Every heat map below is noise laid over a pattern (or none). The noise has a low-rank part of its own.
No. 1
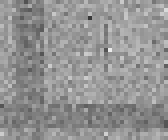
bands of rows crossing bands of columns
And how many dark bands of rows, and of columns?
1 and 1
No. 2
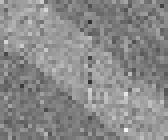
a diagonal band
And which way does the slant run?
top left to bottom right
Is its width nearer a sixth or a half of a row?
a half
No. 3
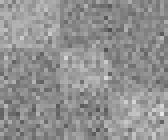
blocks along the diagonal
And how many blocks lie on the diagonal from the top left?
3
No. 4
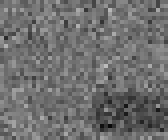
one block
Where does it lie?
bottom right
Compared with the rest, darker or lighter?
darker
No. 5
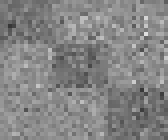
blocks along the diagonal
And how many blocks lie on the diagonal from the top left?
3
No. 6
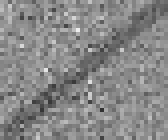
a diagonal band
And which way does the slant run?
bottom left to top right
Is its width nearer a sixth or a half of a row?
a sixth
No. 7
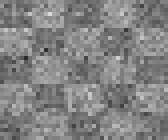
a checkerboard
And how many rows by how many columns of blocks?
5 by 5
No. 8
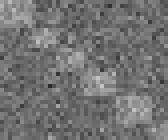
blocks along the diagonal
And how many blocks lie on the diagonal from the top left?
6
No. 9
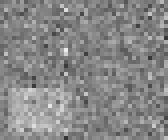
one block
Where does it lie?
bottom left
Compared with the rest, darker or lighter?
lighter
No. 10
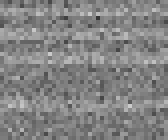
bands of rows
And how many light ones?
4
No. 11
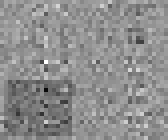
one block
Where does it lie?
bottom left
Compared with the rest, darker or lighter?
darker
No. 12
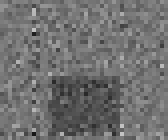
one block
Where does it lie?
bottom middle
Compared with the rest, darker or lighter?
darker
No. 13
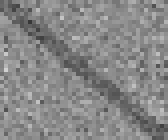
a diagonal band
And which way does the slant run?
top left to bottom right
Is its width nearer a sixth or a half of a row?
a sixth
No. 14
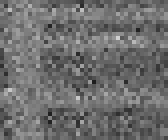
bands of rows crossing bands of columns
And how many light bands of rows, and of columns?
3 and 1
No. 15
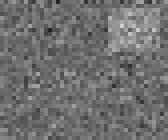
one block
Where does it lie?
top right
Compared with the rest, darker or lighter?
lighter
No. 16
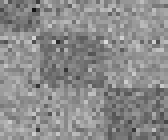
blocks along the diagonal
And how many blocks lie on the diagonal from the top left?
3
